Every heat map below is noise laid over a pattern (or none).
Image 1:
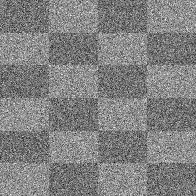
a checkerboard
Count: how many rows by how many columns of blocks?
6 by 4
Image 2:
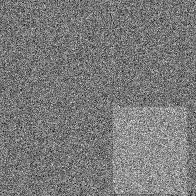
one block
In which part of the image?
bottom right
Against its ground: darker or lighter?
lighter
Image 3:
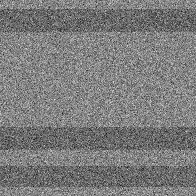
bands of rows
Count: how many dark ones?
3
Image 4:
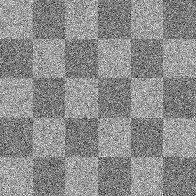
a checkerboard
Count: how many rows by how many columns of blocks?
5 by 6
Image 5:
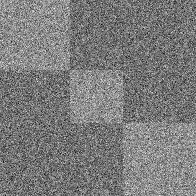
blocks along the diagonal
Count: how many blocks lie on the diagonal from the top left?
3
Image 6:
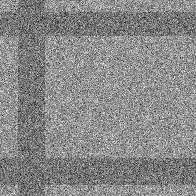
bands of rows crossing bands of columns
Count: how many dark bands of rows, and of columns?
2 and 1
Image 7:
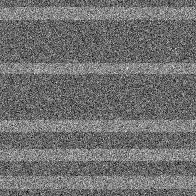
bands of rows
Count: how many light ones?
5
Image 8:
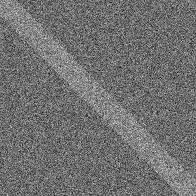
a diagonal band
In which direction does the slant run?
top left to bottom right
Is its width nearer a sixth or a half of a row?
a sixth
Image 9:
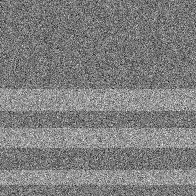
bands of rows
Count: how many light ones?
3
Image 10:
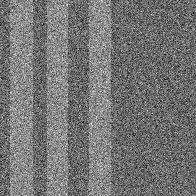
bands of columns
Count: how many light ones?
3
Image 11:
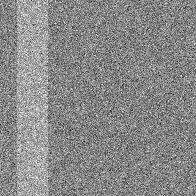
one band of columns
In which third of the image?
left
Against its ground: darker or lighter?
lighter
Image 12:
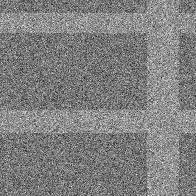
bands of rows crossing bands of columns
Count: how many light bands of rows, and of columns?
2 and 1
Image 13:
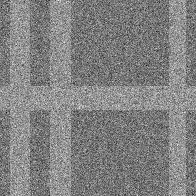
bands of rows crossing bands of columns
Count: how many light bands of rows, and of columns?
1 and 3
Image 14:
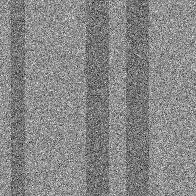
bands of columns
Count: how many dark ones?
3
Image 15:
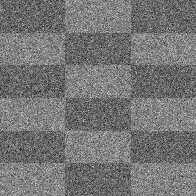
a checkerboard
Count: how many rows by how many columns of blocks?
6 by 3
